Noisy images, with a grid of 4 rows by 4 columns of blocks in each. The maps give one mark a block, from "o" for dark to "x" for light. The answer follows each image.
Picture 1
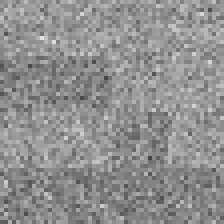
x x x x
o o x x
x x o x
o o o o
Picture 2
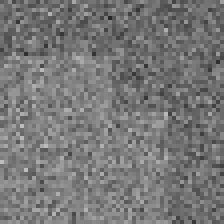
o o o o
x x o o
x x x o
x x x o
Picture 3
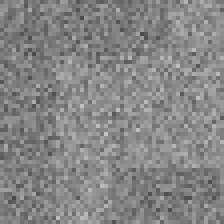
o o o x
o x x x
o x x x
o x o o
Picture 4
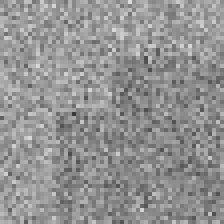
x x x x
x x o o
x o o o
x o o o
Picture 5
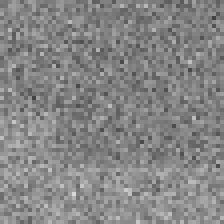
o o o o
o o o o
x o o o
x x x x
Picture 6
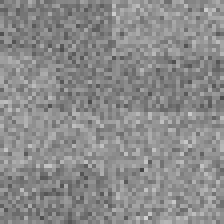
o o x x
x o o o
x x x x
o o x x
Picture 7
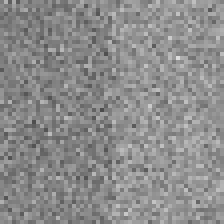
o o x x
o o x x
o o x x
o o x x
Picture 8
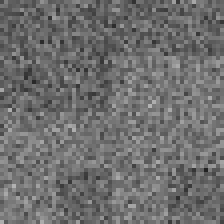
o o o o
o o x x
x x x x
x o x o
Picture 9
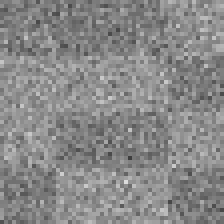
o o o x
x x x o
x o o x
o x x o
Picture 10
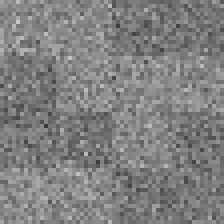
x x o o
o x x x
o o x o
x x o o
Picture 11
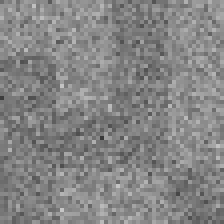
x x o x
o x o x
o o o x
o x x o
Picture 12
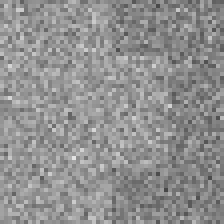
x x o o
x x x o
x x x o
x x o o
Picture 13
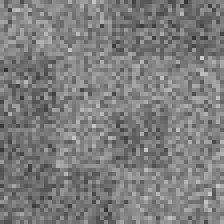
x x o o
o x x x
o x o x
o o x x
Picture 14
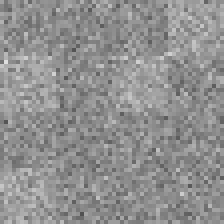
o o o x
x o x o
o o o o
x o o o
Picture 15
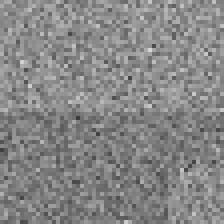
x x x x
x x x x
o o o o
o o o x
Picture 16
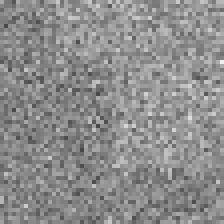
o x x x
o o x x
o o x x
o o o o
